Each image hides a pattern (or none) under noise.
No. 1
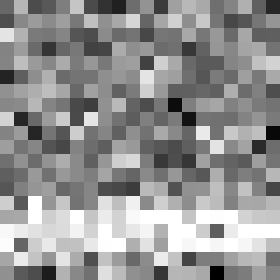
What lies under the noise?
one horizontal stripe
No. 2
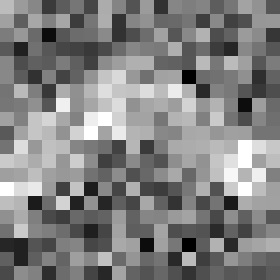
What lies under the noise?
a wavy band
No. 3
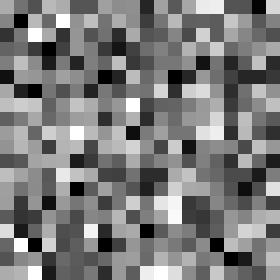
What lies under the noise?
only noise
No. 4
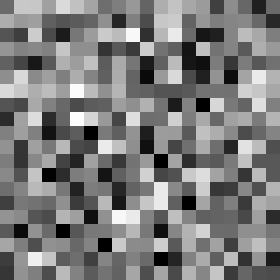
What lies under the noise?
only noise
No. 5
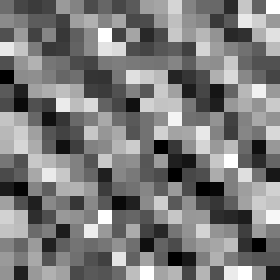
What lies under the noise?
diagonal stripes
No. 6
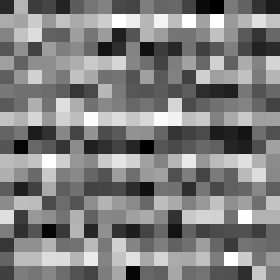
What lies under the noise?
horizontal stripes
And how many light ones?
6
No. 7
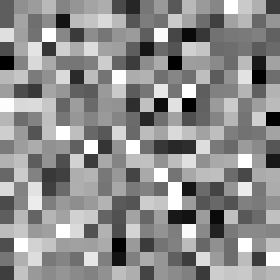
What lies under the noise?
only noise
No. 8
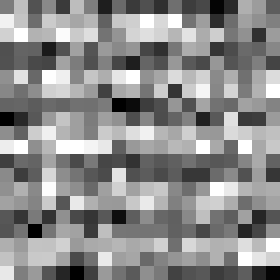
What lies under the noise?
horizontal stripes
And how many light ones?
5
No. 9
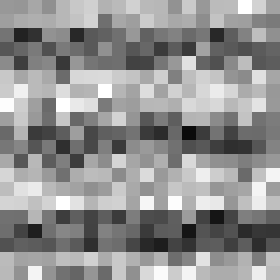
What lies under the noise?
horizontal stripes
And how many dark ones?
3
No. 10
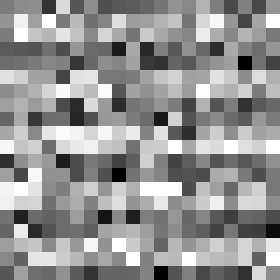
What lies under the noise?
horizontal stripes
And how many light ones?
5
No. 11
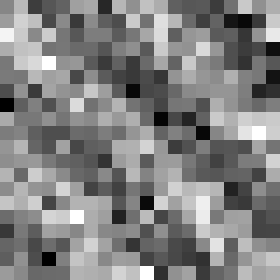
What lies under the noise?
diagonal stripes
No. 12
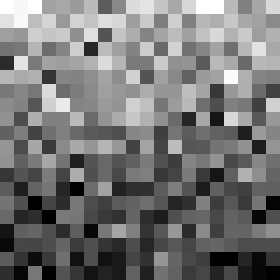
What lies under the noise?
a smooth slope
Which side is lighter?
top
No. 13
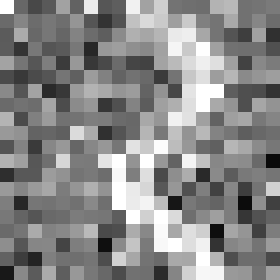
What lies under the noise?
a wavy band
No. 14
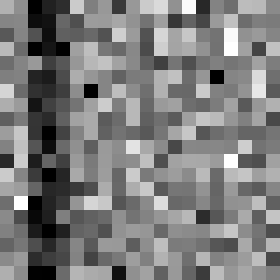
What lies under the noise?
one vertical stripe
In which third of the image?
left
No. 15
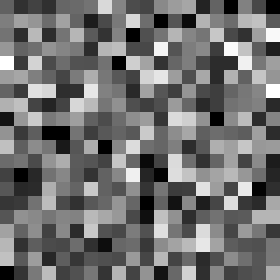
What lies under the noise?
only noise
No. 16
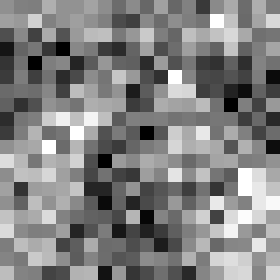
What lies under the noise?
spokes from one point
